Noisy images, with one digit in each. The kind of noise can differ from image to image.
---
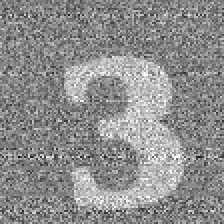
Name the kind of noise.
rows of uneven size
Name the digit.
3
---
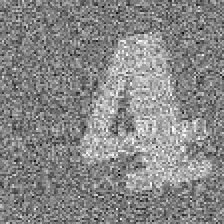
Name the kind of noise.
low rank plus noise
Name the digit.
4
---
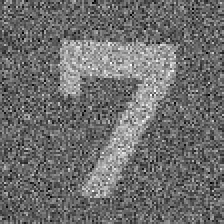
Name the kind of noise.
low rank plus noise
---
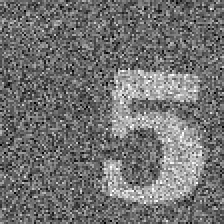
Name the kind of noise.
independent entries
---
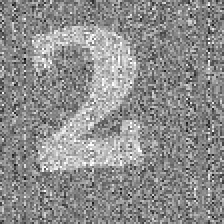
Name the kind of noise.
columns of uneven size
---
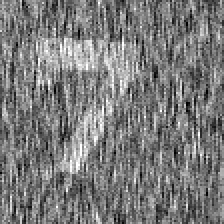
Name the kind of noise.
streaked along the columns
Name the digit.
7
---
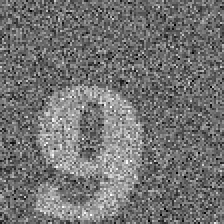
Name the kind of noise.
independent entries
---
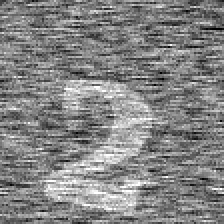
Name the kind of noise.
streaked along the rows
